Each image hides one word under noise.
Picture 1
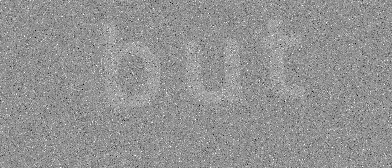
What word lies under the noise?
but
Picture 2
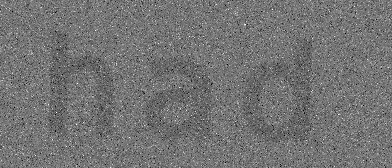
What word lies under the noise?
had
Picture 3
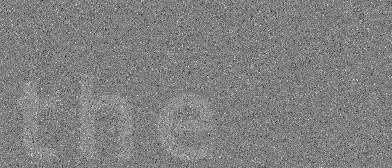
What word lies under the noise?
the
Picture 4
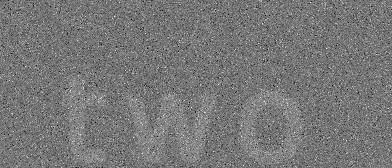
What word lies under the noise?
two
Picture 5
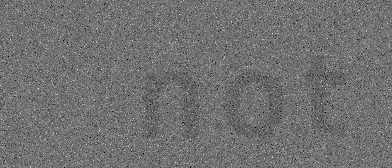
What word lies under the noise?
not
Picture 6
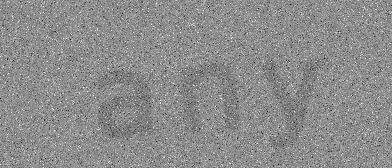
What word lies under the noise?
any
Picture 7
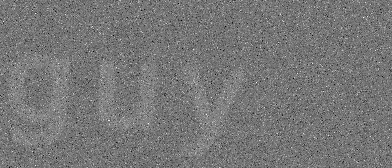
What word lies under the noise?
guy
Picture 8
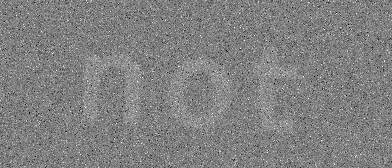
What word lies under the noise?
not
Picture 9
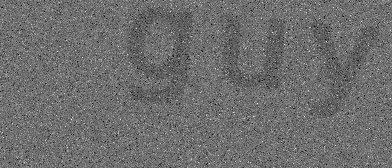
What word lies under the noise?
guy
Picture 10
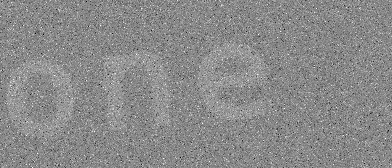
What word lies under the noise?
one
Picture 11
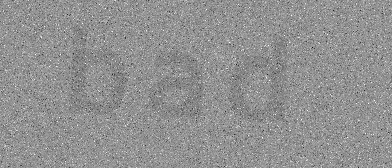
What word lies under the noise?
bad
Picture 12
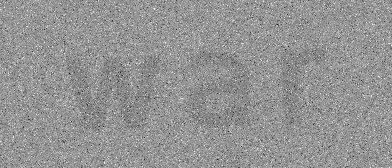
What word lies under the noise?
war
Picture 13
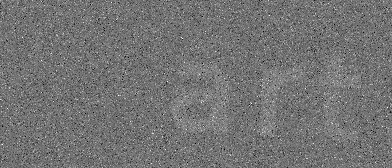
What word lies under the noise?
art
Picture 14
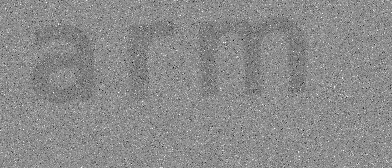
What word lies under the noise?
arm
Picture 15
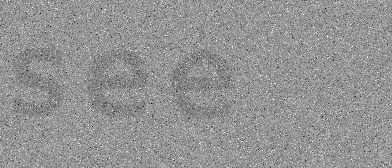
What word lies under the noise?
see
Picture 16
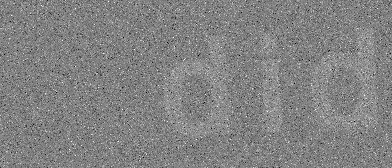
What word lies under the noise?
did
